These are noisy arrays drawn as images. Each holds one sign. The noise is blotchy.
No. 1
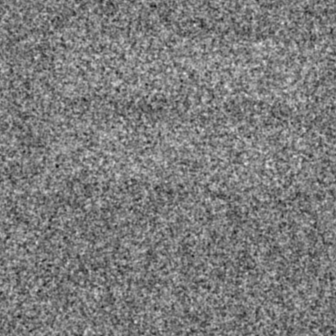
equals sign
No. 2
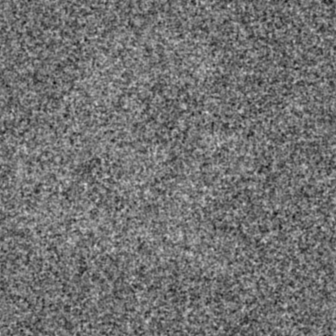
ampersand
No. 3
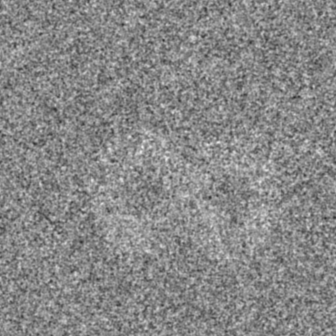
infinity sign
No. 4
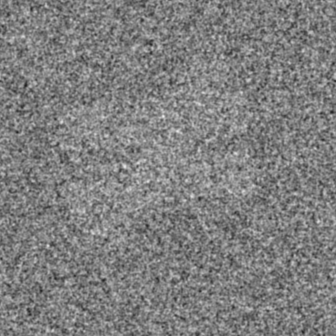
not-equal sign
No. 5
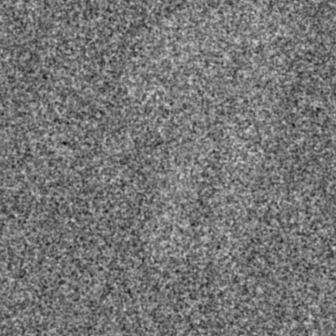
pilcrow
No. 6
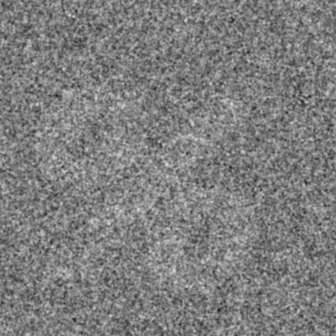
percent sign
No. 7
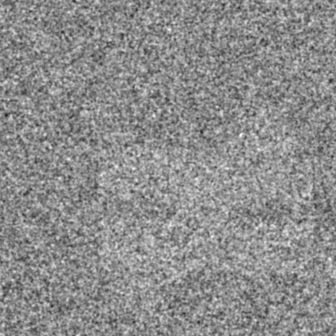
not-equal sign
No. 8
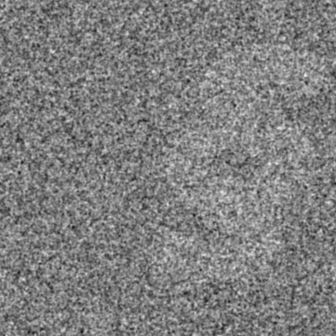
section sign
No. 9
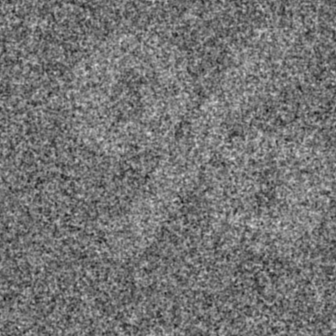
percent sign
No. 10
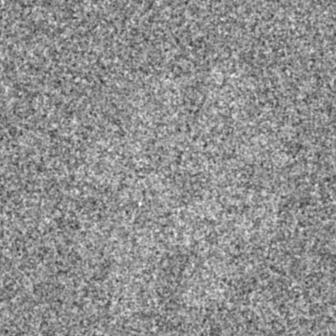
hash sign
